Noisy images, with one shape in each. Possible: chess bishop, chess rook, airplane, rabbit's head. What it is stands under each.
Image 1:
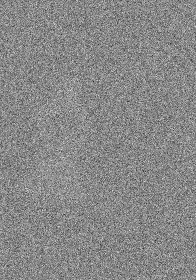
light chess bishop
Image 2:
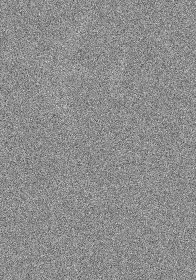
light airplane
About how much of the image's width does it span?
two thirds
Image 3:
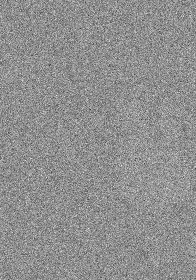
light rabbit's head, middle right
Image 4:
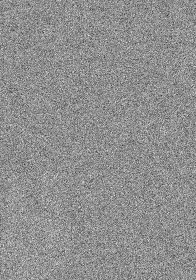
light rabbit's head, bottom left
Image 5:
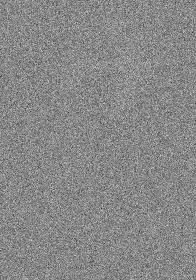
light airplane
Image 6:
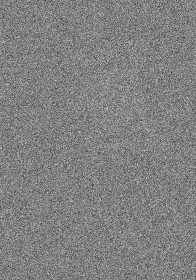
light chess rook
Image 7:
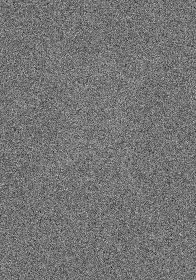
light chess rook
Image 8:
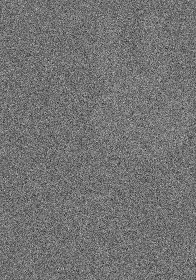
light rabbit's head
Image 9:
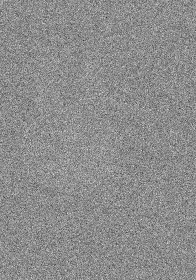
light rabbit's head
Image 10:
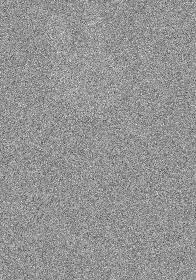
light rabbit's head, top middle
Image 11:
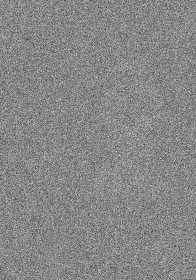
light chess bishop
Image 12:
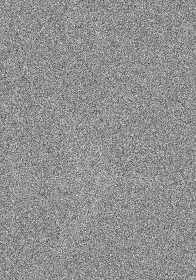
light airplane
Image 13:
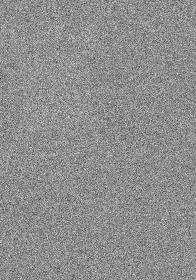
light chess rook
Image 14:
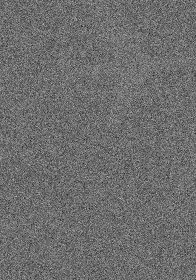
light airplane
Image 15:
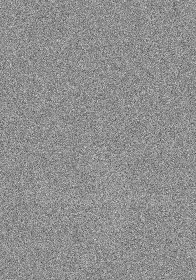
light airplane
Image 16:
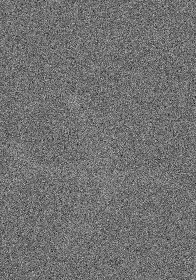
light airplane
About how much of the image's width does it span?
nearly all
